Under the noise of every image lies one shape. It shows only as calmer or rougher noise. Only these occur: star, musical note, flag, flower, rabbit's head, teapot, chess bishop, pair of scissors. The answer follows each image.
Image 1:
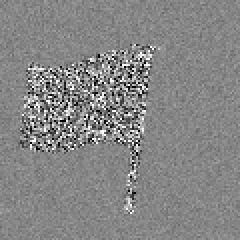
rough flag
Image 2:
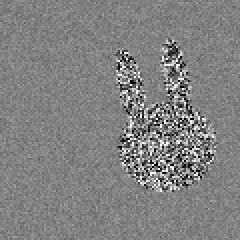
rough rabbit's head
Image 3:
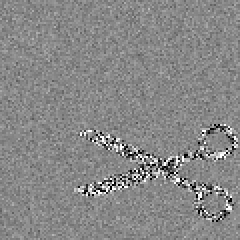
rough pair of scissors
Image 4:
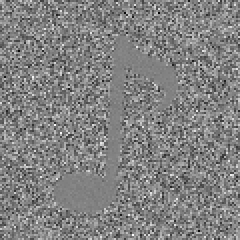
calm musical note
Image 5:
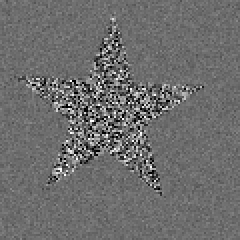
rough star
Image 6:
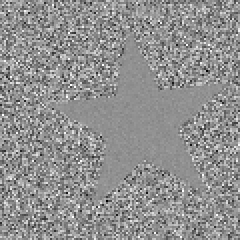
calm star
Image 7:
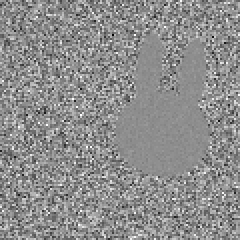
calm rabbit's head
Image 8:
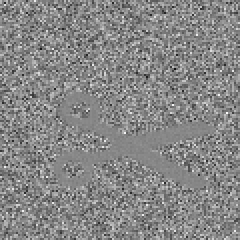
calm pair of scissors
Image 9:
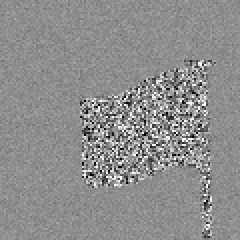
rough flag
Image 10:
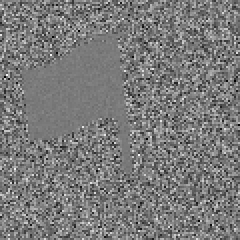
calm flag
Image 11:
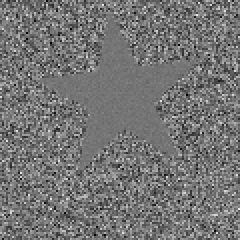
calm star
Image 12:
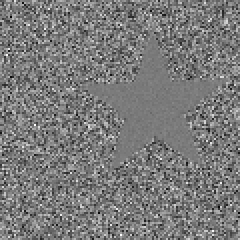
calm star
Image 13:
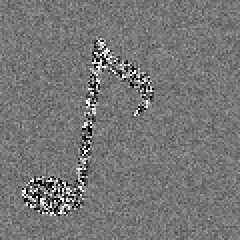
rough musical note
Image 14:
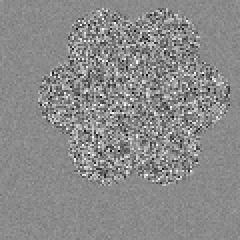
rough flower
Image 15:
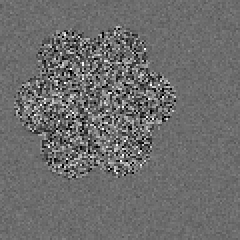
rough flower
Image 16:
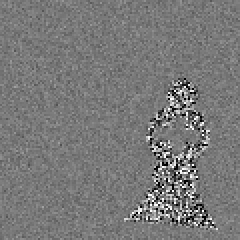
rough chess bishop
